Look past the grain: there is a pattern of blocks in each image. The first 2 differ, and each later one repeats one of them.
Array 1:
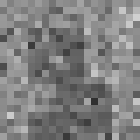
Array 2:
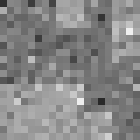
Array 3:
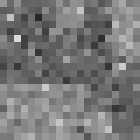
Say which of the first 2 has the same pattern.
2
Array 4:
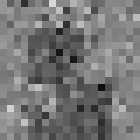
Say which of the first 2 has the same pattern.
1
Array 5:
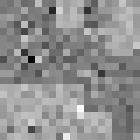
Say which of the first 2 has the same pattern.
2
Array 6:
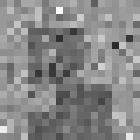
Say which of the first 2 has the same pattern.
1
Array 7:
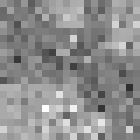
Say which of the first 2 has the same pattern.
2
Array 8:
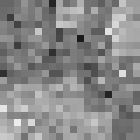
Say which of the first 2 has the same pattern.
2
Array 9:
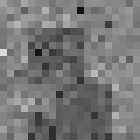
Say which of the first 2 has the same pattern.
1
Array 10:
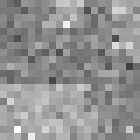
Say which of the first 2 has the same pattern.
2
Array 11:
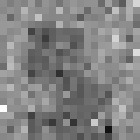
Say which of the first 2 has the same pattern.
1
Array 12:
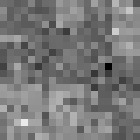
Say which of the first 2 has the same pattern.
2
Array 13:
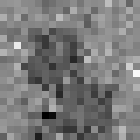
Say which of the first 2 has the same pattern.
1
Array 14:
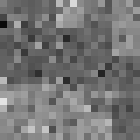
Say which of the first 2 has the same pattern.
2
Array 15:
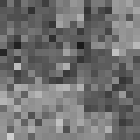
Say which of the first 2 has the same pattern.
2
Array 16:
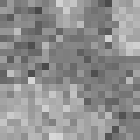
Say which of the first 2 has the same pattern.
2
